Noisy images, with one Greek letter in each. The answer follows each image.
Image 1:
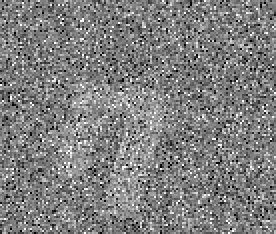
eta
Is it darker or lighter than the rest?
lighter
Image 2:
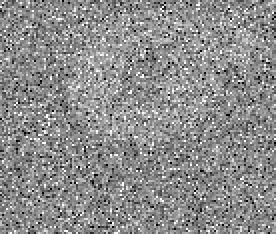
sigma
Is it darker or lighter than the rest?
lighter
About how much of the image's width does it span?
two thirds
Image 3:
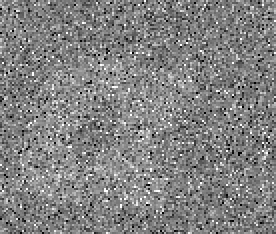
alpha
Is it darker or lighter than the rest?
lighter
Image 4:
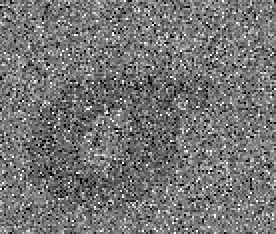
sigma
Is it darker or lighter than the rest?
darker
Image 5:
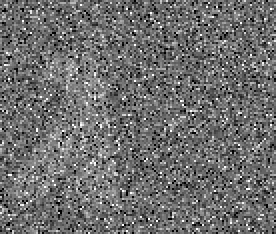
lambda
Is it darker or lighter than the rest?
lighter
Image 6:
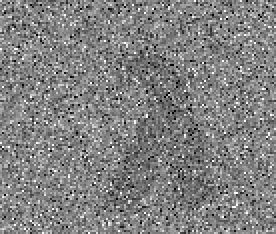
lambda
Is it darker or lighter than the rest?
darker
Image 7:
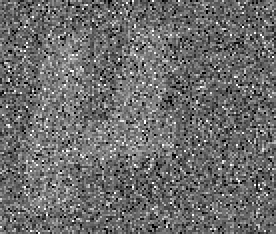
mu
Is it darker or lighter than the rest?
lighter
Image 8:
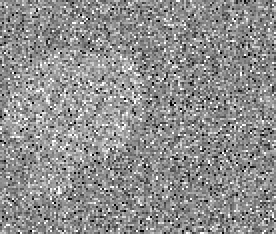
phi
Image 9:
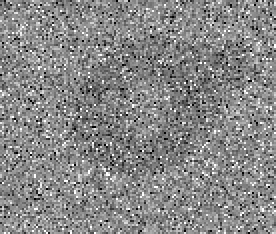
sigma
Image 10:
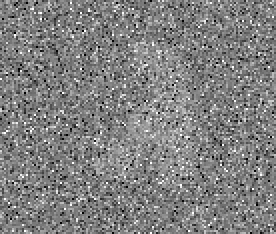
lambda
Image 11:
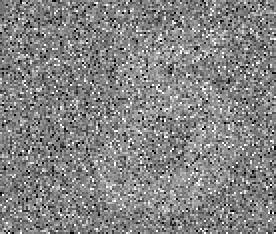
delta
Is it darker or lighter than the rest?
lighter
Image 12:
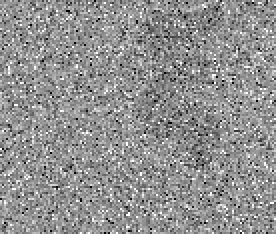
xi
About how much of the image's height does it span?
two thirds
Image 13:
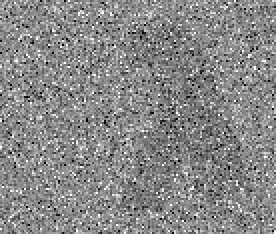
lambda
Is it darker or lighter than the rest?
darker
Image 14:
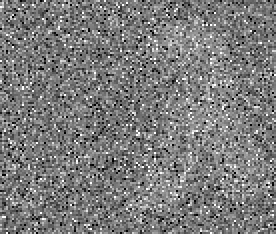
lambda
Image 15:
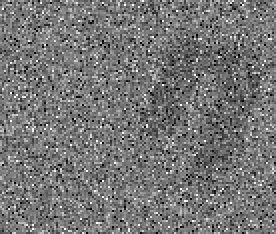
eta
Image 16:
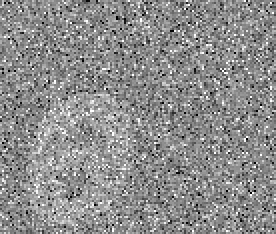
theta
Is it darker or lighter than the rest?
lighter
